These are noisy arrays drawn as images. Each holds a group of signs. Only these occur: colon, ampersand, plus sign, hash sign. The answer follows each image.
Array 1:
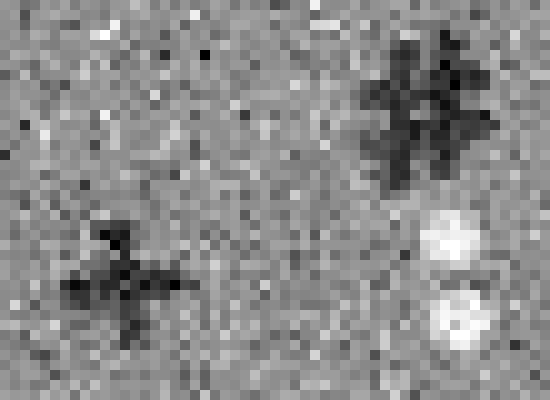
top right: dark hash sign; bottom left: dark plus sign; bottom right: light colon
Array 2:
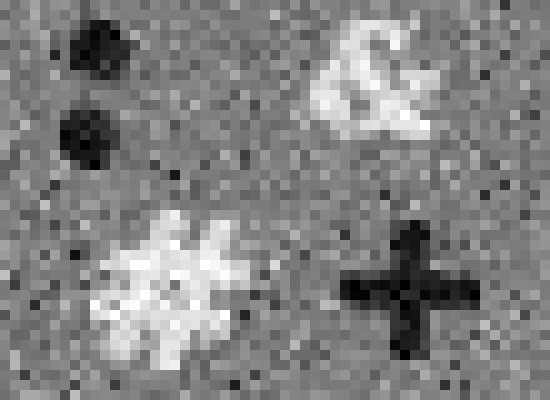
top left: dark colon; top right: light ampersand; bottom left: light hash sign; bottom right: dark plus sign
